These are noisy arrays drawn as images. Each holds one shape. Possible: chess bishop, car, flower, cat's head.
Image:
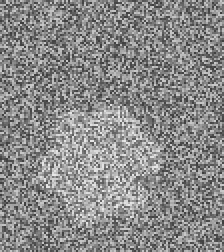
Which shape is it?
flower
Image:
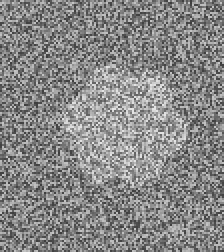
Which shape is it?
flower
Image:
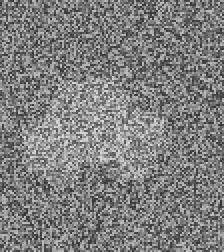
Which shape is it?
car
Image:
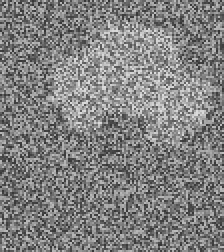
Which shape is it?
car
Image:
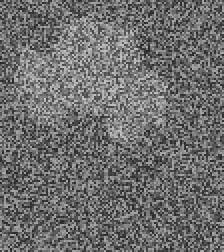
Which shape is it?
car
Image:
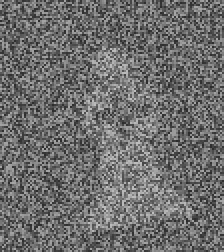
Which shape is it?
chess bishop
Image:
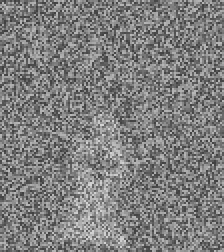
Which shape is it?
chess bishop
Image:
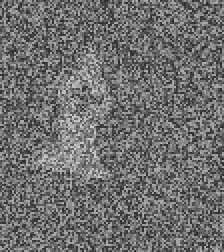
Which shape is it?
chess bishop
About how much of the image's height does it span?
half
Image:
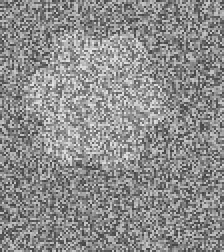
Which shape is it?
flower
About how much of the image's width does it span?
two thirds
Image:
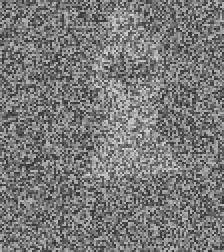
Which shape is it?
chess bishop
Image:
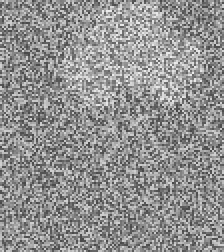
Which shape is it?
car
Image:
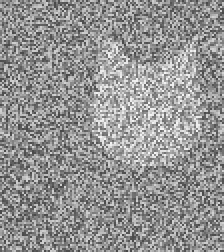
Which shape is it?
cat's head
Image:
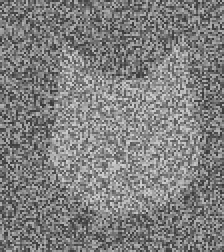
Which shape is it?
cat's head
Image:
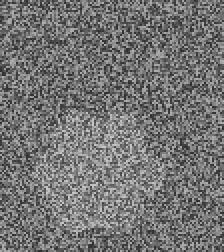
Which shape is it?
flower
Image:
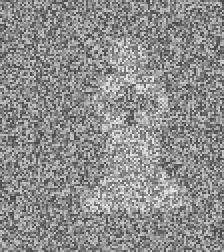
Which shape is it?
chess bishop
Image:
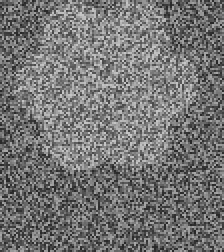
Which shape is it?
flower
